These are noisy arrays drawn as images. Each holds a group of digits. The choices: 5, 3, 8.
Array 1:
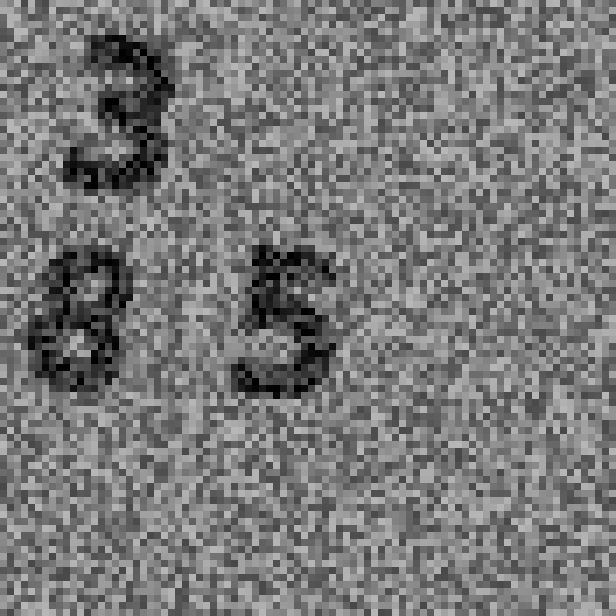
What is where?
top left: 3; middle left: 8; centre: 5
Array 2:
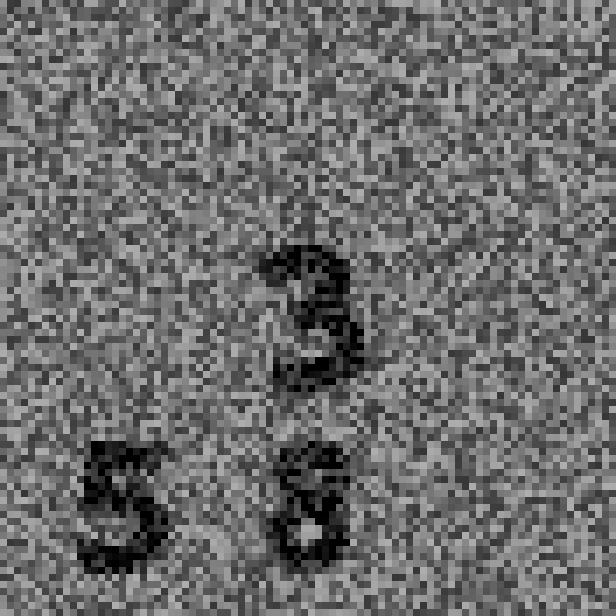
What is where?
centre: 3; bottom left: 5; bottom middle: 8
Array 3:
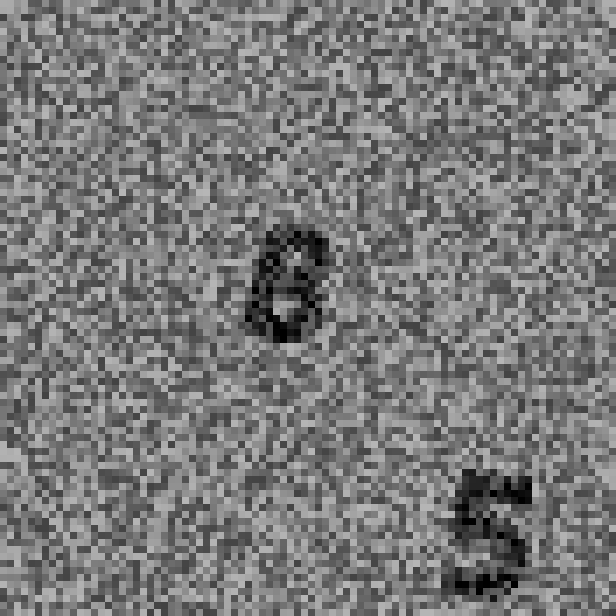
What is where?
centre: 8; bottom right: 5
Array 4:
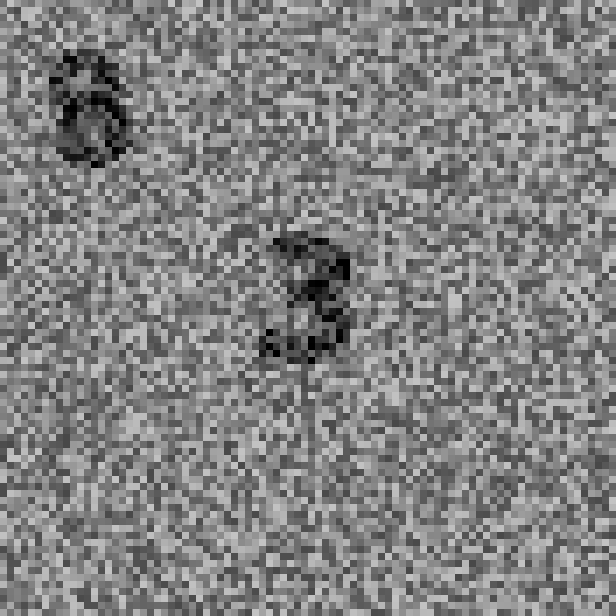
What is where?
top left: 8; centre: 3
